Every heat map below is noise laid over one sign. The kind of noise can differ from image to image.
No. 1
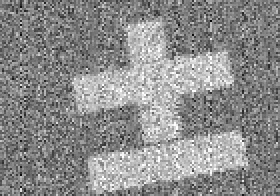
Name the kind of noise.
columns of uneven size
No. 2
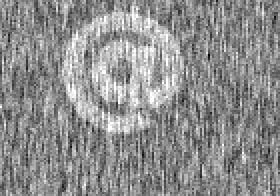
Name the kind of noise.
streaked along the columns
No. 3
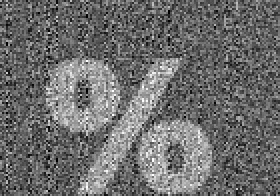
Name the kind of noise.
columns of uneven size
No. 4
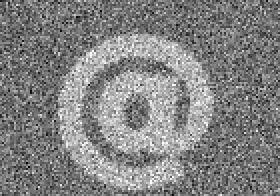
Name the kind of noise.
independent entries
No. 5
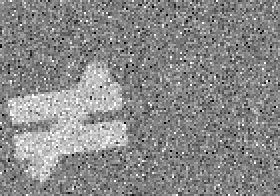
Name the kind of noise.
heavy tails
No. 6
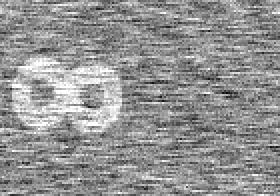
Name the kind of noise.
streaked along the rows
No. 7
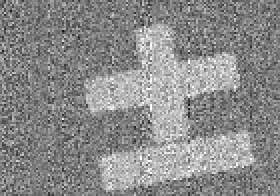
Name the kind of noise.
columns of uneven size
